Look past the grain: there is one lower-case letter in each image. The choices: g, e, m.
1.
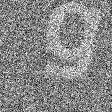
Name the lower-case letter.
g
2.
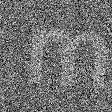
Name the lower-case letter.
m
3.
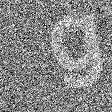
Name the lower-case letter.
g
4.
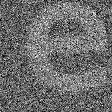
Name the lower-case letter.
e
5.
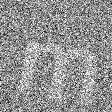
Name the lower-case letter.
m
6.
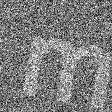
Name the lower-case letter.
m
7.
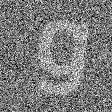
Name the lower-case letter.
g
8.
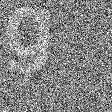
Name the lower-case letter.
g
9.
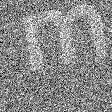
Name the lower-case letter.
m
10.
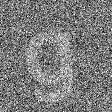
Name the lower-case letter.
g
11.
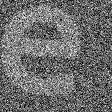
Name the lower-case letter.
e
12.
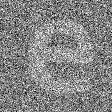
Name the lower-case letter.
e
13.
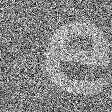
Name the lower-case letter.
e
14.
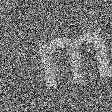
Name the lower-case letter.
m
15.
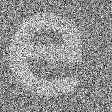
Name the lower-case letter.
e
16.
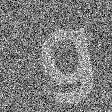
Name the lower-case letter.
g
